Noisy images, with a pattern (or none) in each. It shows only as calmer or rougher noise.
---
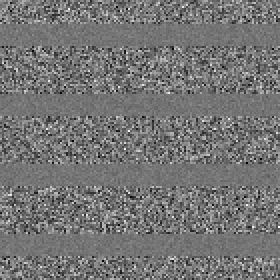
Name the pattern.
horizontal stripes
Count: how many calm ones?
4
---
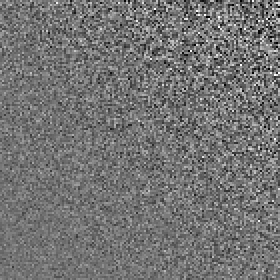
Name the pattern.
a smooth slope
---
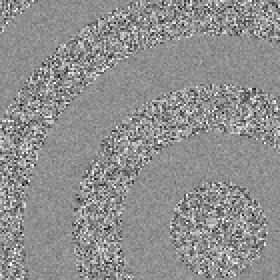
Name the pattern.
rings round one point
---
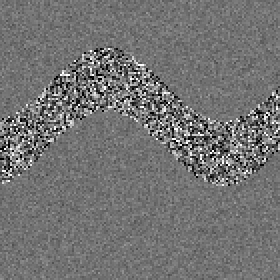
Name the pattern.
a wavy band
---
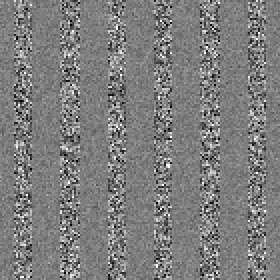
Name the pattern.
vertical stripes
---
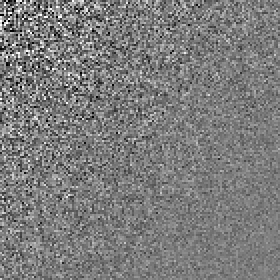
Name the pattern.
a smooth slope
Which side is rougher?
top left
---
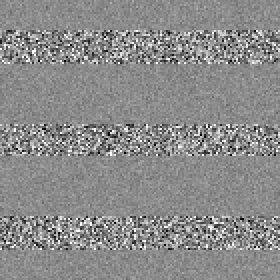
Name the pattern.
horizontal stripes
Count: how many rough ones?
3
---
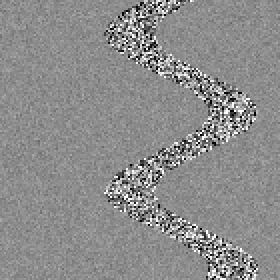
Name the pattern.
a wavy band
